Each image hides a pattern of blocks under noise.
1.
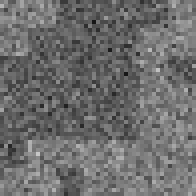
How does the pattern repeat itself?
mirrored about the diagonal from the top left
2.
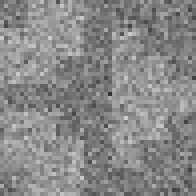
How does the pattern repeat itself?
top and bottom mirror each other
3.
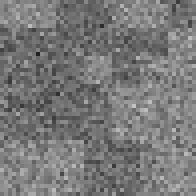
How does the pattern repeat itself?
no symmetry
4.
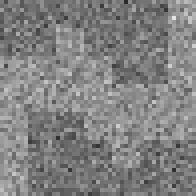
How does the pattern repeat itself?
the same after a half turn
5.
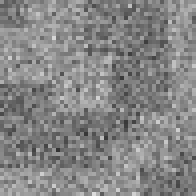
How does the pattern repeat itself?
mirrored about the diagonal from the top left
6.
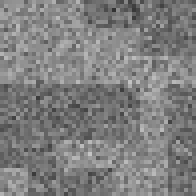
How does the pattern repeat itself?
no symmetry
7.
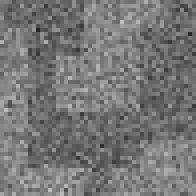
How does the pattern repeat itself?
no symmetry
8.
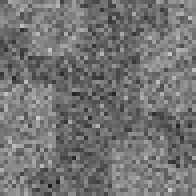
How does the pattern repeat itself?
the same after a half turn
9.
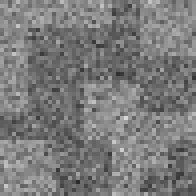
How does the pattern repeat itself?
mirrored about the diagonal from the top left
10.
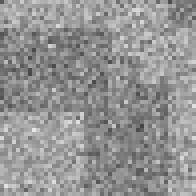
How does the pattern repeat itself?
mirrored about the diagonal from the bottom left
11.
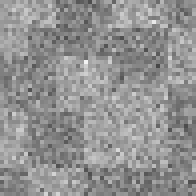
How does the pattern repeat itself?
mirrored about the diagonal from the top left
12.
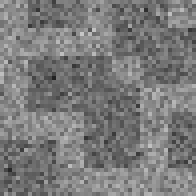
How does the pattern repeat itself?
mirrored about the diagonal from the bottom left
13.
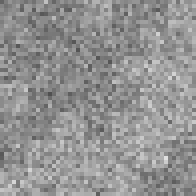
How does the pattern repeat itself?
mirrored about the diagonal from the top left
